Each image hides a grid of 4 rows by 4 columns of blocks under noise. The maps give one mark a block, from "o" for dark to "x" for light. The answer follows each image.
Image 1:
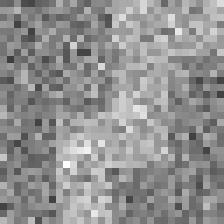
o o x x
o o x o
o x x o
o x o o
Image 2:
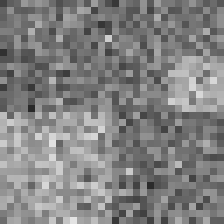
o o o o
o o o x
x x o o
x x o o
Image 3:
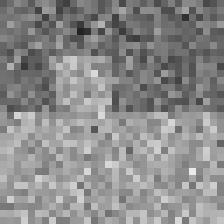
o o o o
o x o o
x x x x
x x x x
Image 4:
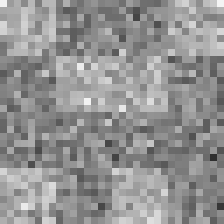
x o o x
o x x o
o o o o
x o x o
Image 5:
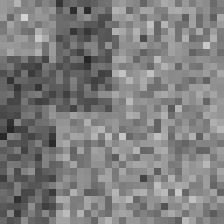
x o x x
o o x x
o x x x
o x x x
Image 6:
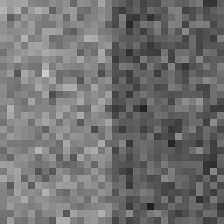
x x o o
x x o o
x x o o
x x o o
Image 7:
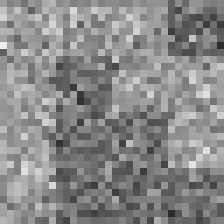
x x x o
x o x x
x o o x
x o o o
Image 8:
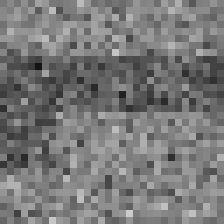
x x x x
o o o o
o x x x
x x x x
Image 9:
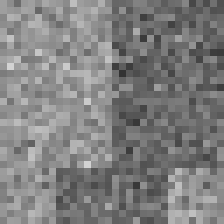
x x o o
x x o o
x x o o
x o o x
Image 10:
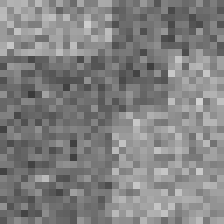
x x o o
o o o x
o o x x
o o x x
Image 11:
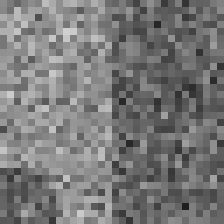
x x o o
x x o o
x x o o
o x o o
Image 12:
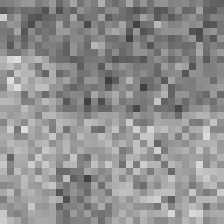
o o o o
x o o o
x x x x
x o x x
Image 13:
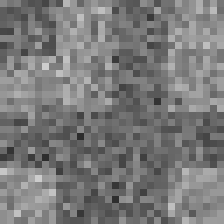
o x o x
x x o x
o o o o
x o o x
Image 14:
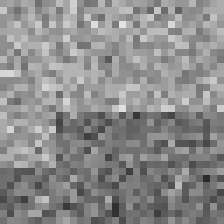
x x x x
x x x x
x o o o
o o o o
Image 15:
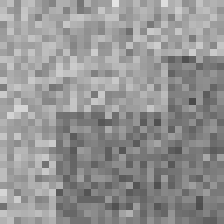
x x x x
x x x o
x o o o
x o o o
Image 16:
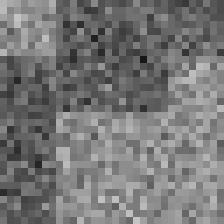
x o o o
o o o x
o x x x
o x x x
